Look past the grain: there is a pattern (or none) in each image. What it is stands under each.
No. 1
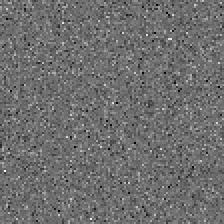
only noise
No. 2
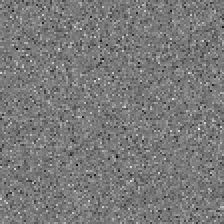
only noise
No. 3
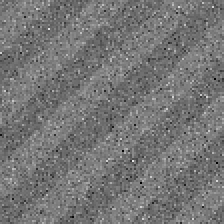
diagonal stripes
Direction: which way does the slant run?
bottom left to top right
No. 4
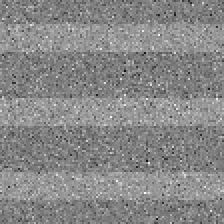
horizontal stripes
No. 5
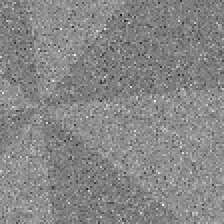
spokes from one point
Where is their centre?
middle left
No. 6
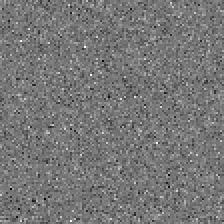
only noise
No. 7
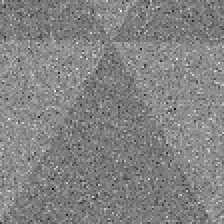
spokes from one point
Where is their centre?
top middle
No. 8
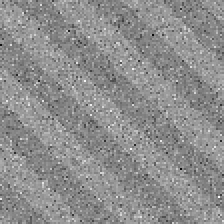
diagonal stripes
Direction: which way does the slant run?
top left to bottom right
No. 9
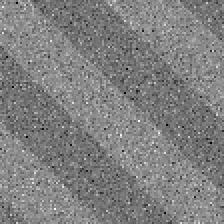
diagonal stripes
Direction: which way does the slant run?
top left to bottom right
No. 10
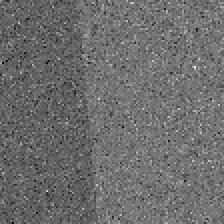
a sharp edge
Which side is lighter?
right
